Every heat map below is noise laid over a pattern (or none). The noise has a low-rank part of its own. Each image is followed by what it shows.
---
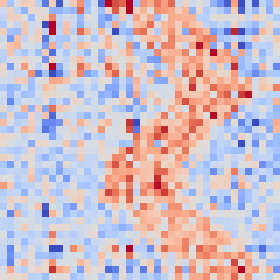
a wavy band
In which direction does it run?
top to bottom
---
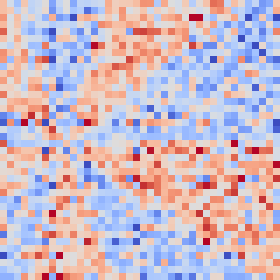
spokes from one point
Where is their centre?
middle left
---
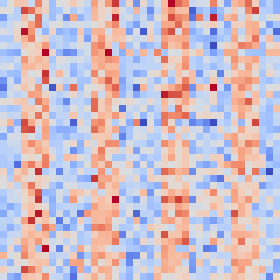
vertical stripes
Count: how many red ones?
4
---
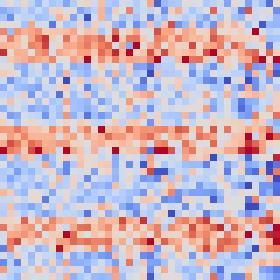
horizontal stripes
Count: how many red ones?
3
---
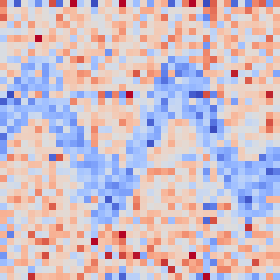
a wavy band
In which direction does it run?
left to right
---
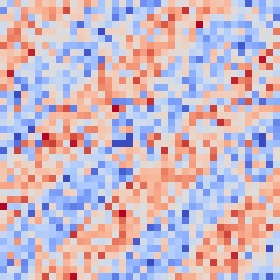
diagonal stripes
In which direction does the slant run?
bottom left to top right
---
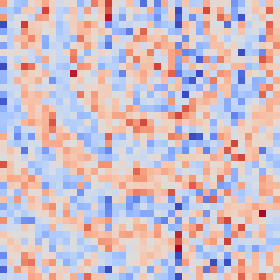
rings round one point
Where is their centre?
top middle
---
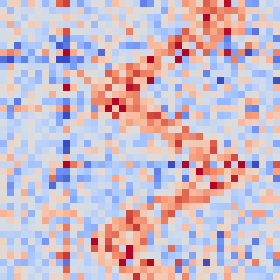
a wavy band
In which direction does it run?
top to bottom
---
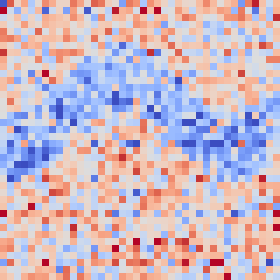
a wavy band
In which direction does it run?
left to right
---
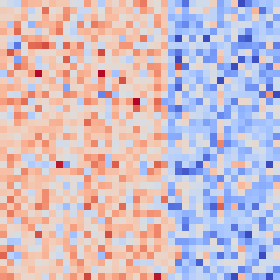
a sharp edge
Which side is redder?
left
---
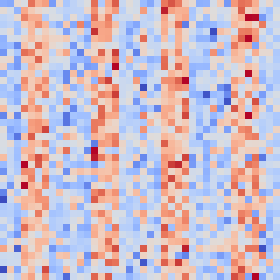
vertical stripes
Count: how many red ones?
4
